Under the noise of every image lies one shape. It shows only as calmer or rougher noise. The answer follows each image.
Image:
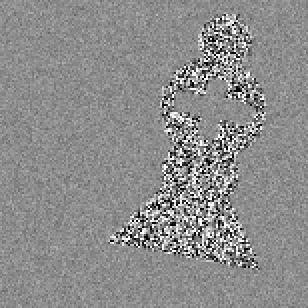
chess bishop
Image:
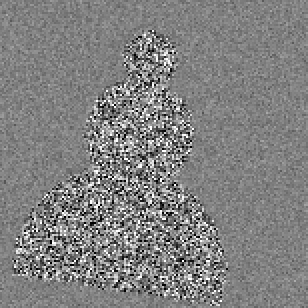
chess pawn
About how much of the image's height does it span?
nearly all
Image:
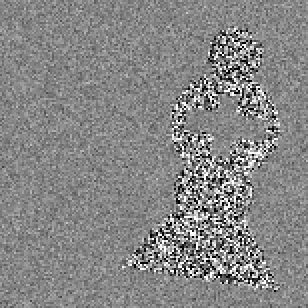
chess bishop
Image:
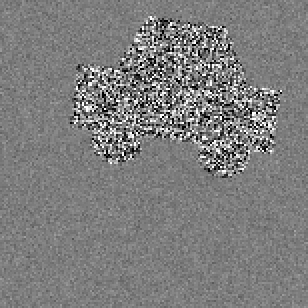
car
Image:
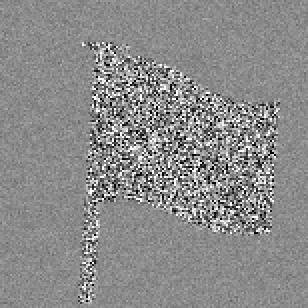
flag
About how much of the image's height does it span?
nearly all
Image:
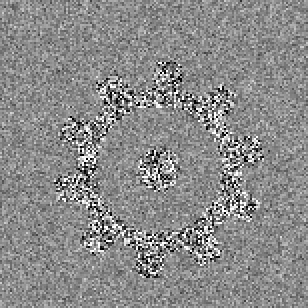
gear
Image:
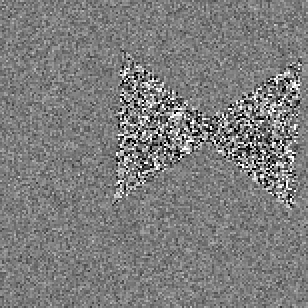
bow tie
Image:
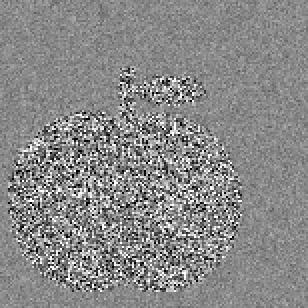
apple
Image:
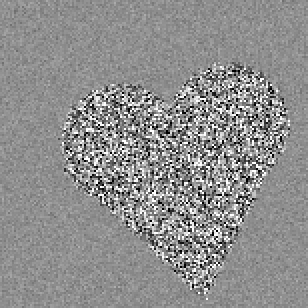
heart
